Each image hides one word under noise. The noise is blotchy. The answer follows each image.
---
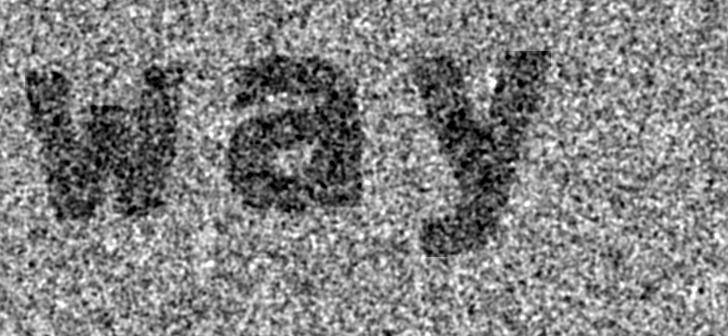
way
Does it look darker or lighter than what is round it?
darker
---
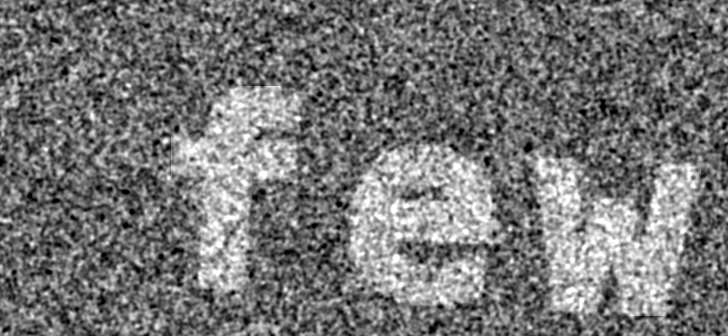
few
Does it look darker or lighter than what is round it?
lighter
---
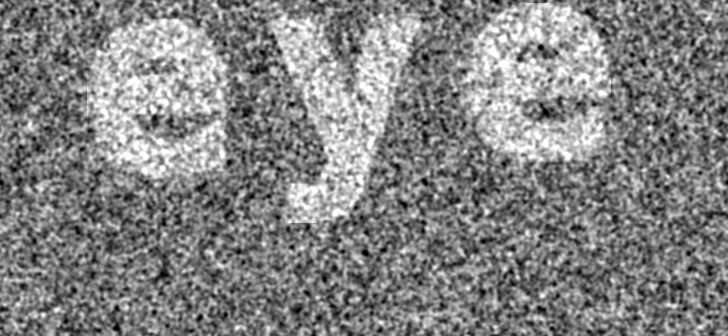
eye
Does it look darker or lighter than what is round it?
lighter
